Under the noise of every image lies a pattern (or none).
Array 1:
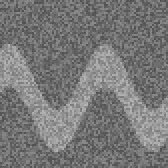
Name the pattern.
a wavy band
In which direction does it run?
left to right
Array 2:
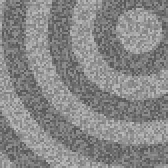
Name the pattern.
rings round one point
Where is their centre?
top right
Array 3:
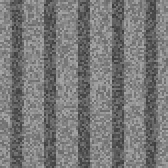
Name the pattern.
vertical stripes
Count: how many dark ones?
5
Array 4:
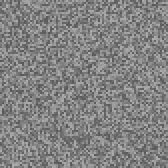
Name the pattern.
only noise
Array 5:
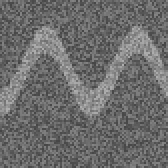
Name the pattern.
a wavy band
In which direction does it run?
left to right
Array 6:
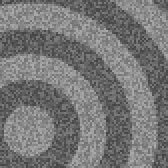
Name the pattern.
rings round one point
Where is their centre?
bottom left
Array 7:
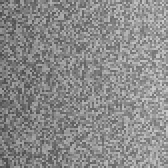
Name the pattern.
a smooth slope
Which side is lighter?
right
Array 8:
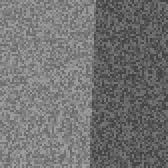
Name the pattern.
a sharp edge
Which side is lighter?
left
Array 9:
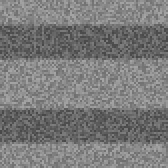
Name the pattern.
horizontal stripes
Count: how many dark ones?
2
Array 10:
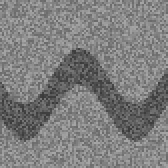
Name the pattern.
a wavy band
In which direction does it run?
left to right
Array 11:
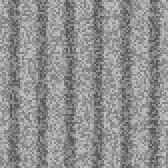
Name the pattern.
vertical stripes
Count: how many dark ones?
6
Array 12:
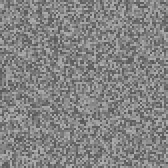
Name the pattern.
only noise
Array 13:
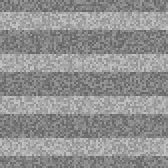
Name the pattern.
horizontal stripes
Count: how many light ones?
4
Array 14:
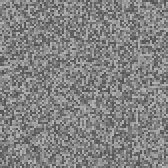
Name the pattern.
only noise
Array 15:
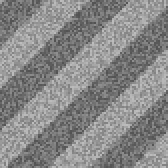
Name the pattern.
diagonal stripes
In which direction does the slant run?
bottom left to top right
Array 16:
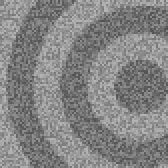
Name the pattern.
rings round one point
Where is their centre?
middle right
